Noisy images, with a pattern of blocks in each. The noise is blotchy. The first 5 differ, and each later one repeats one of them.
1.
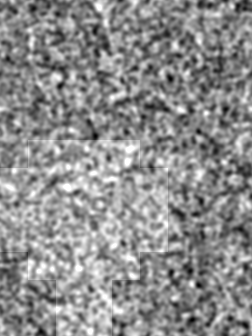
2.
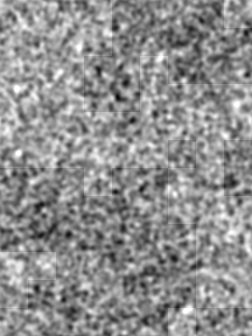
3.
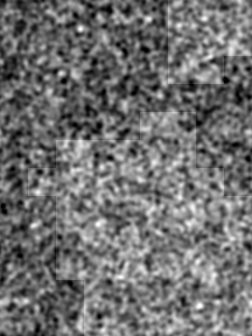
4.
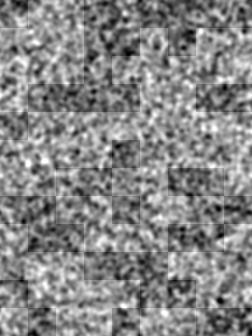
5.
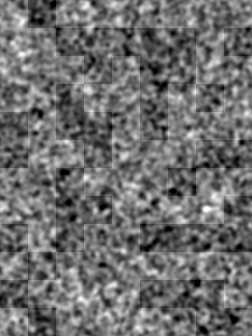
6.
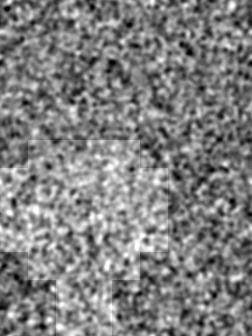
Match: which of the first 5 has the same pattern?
1
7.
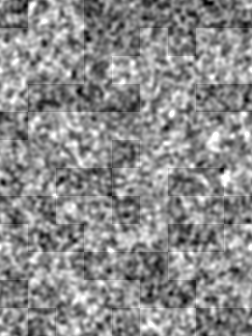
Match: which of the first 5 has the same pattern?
4
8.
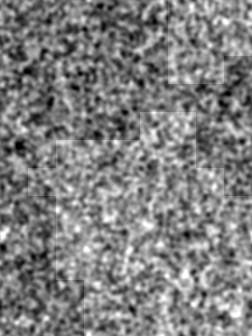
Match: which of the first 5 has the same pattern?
3
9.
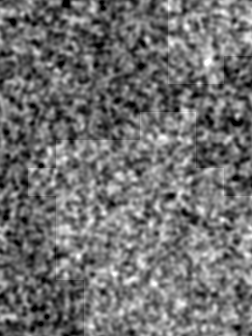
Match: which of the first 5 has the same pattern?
3
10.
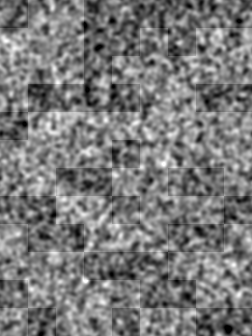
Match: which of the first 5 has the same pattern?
4
